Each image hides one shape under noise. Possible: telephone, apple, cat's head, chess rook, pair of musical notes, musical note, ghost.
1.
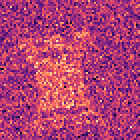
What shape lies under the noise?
chess rook
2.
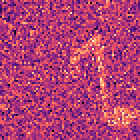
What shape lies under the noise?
musical note
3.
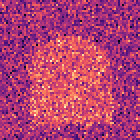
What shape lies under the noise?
ghost
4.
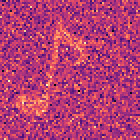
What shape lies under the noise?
musical note
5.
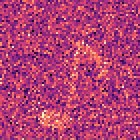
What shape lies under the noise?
musical note
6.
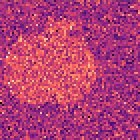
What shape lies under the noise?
apple
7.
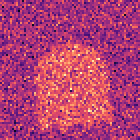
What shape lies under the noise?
ghost
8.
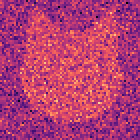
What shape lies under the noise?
cat's head
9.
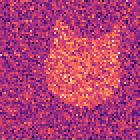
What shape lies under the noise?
cat's head
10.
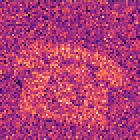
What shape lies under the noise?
telephone
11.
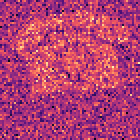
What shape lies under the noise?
telephone
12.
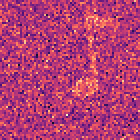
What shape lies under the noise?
musical note
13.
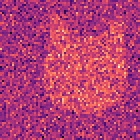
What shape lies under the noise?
cat's head
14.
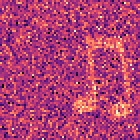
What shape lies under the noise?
pair of musical notes
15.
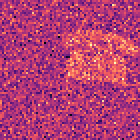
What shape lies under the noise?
telephone
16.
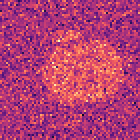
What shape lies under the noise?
apple
